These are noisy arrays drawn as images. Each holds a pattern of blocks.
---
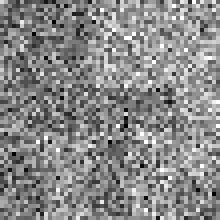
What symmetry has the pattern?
no symmetry
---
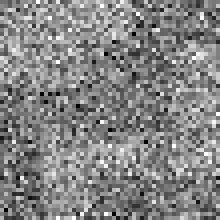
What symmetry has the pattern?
no symmetry
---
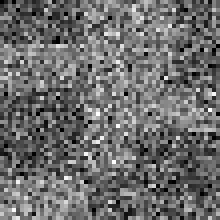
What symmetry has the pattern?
no symmetry
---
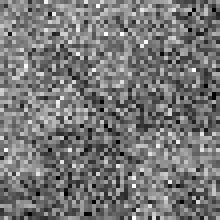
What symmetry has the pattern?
mirrored about the diagonal from the top left
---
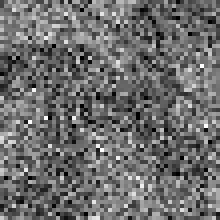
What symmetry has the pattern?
the same after a half turn
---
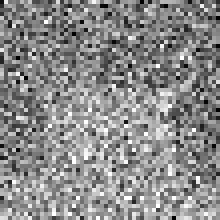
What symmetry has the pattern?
left and right mirror each other
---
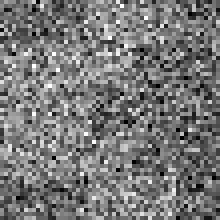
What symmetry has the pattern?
top and bottom mirror each other
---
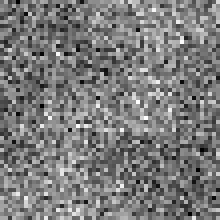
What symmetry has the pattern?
the same after a half turn
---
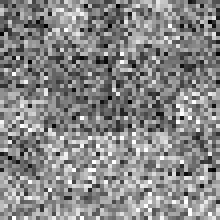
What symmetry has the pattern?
left and right mirror each other
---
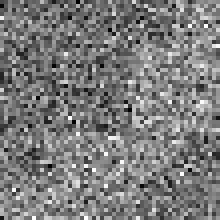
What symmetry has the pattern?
mirrored about the diagonal from the top left
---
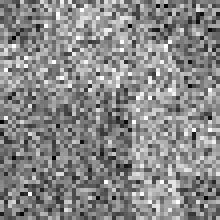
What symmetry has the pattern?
mirrored about the diagonal from the bottom left
